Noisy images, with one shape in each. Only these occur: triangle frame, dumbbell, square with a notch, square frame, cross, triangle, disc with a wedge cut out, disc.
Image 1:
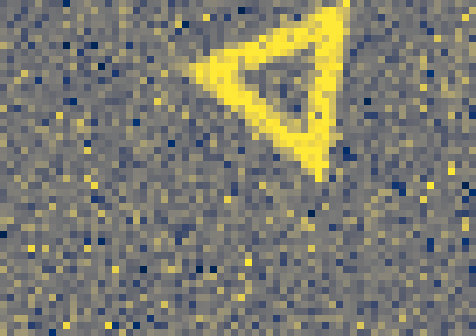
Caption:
light triangle frame
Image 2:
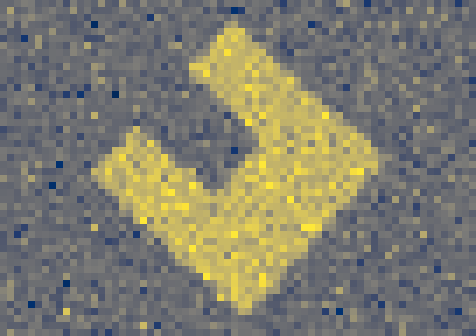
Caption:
light square with a notch
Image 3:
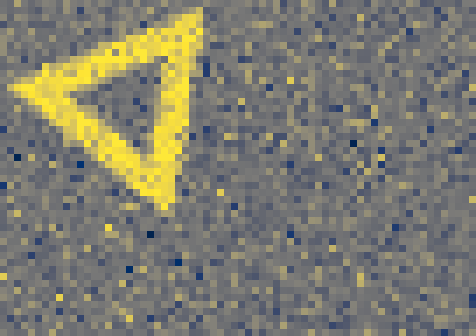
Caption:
light triangle frame
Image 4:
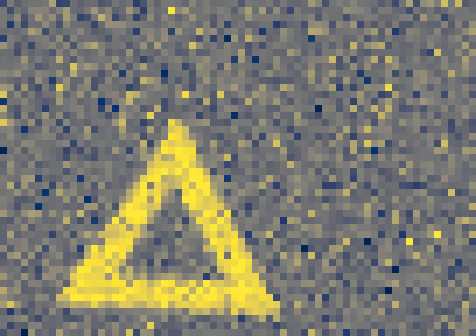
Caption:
light triangle frame
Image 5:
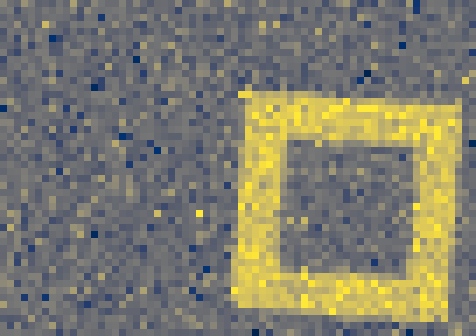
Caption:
light square frame
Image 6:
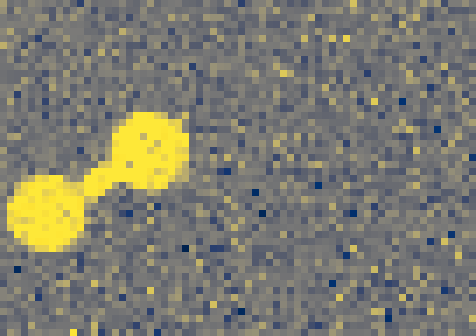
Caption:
light dumbbell, middle left
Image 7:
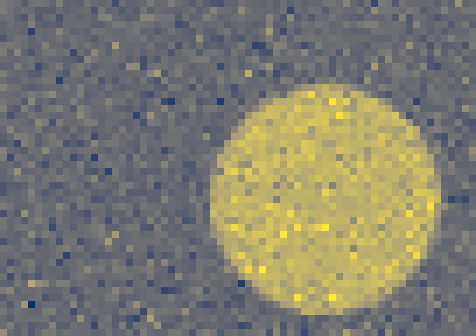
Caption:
light disc
